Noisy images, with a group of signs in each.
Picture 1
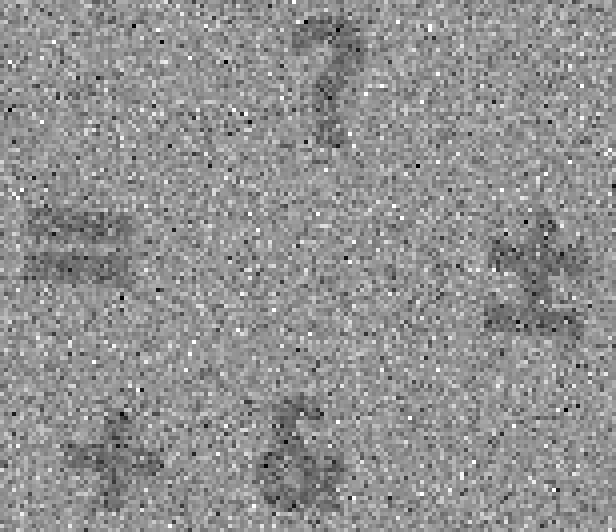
top middle: dark question mark; middle left: dark equals sign; middle right: dark plus-minus sign; bottom left: dark plus sign; bottom middle: dark ampersand
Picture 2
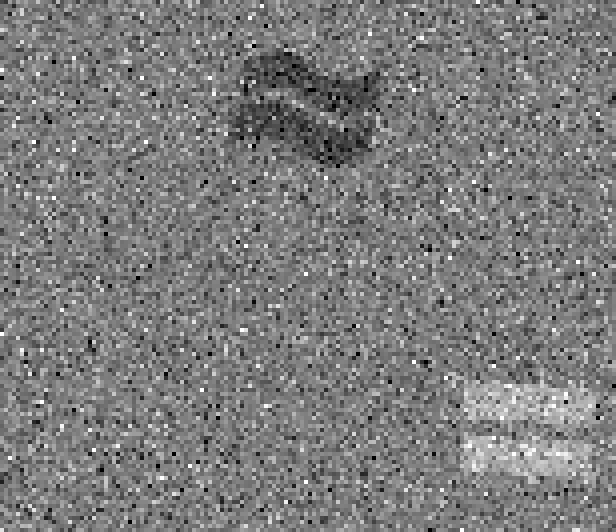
top middle: dark approximately sign; bottom right: light equals sign
